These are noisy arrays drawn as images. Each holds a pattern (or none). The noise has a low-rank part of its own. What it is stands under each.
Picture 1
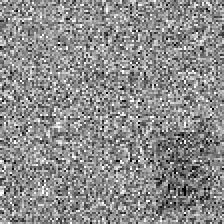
one block
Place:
bottom right
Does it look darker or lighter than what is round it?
darker
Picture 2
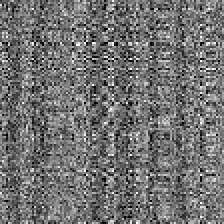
bands of columns
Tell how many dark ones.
6
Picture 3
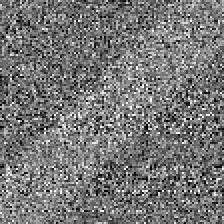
a diagonal band
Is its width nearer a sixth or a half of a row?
a half
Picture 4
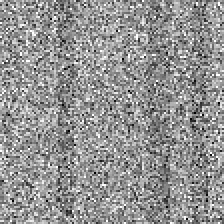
bands of columns
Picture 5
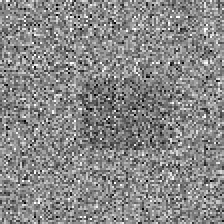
one block
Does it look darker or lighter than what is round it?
darker
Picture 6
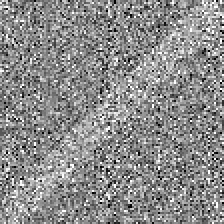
a diagonal band
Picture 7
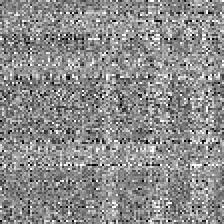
bands of rows crossing bands of columns
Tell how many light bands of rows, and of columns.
3 and 3
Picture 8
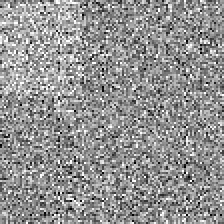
one block
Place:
top left
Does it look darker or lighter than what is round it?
lighter
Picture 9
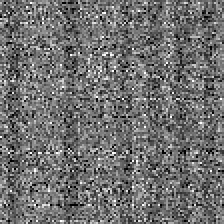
bands of columns
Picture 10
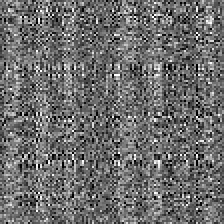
bands of columns
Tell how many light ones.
6
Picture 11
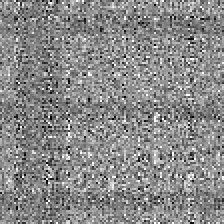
bands of rows crossing bands of columns
